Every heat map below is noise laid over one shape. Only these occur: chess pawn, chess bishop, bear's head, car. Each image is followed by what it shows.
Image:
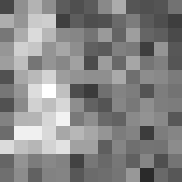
chess bishop
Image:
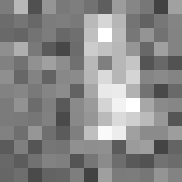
chess bishop
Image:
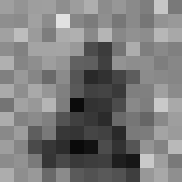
chess pawn
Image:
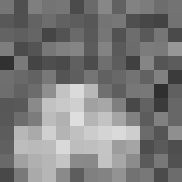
car
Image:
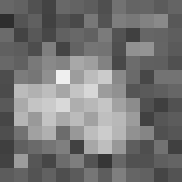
car
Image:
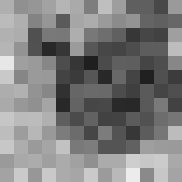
bear's head
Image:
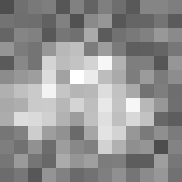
car
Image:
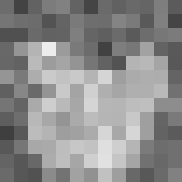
bear's head
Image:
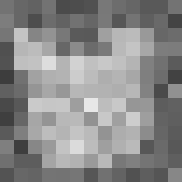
bear's head
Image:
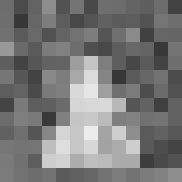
chess pawn
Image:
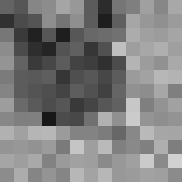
bear's head
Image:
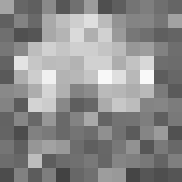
car
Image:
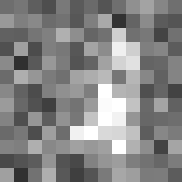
chess bishop
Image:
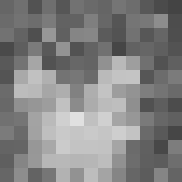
bear's head
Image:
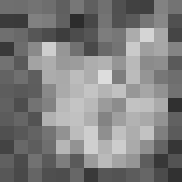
bear's head
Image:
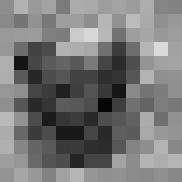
bear's head
